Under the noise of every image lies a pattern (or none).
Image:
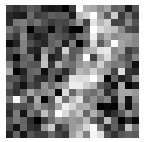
a wavy band
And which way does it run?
top to bottom
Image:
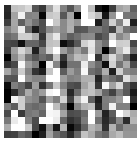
vertical stripes
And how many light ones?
4
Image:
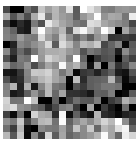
spokes from one point
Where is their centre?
bottom left
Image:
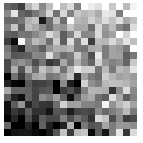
a smooth slope
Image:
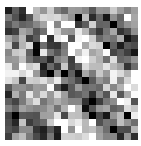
diagonal stripes
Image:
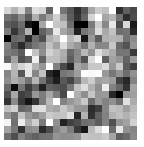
rings round one point
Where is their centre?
top left
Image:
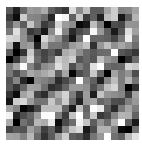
diagonal stripes
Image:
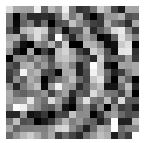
rings round one point
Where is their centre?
middle left
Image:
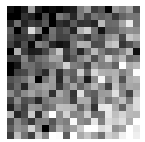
a smooth slope
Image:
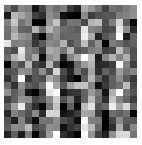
vertical stripes
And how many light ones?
4
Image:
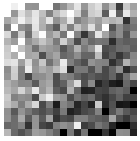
a smooth slope
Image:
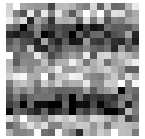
horizontal stripes
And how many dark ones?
2
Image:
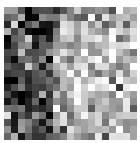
a sharp edge
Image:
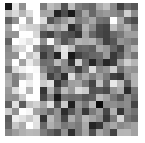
one vertical stripe
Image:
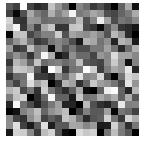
diagonal stripes
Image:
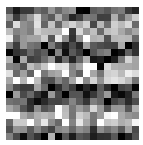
horizontal stripes
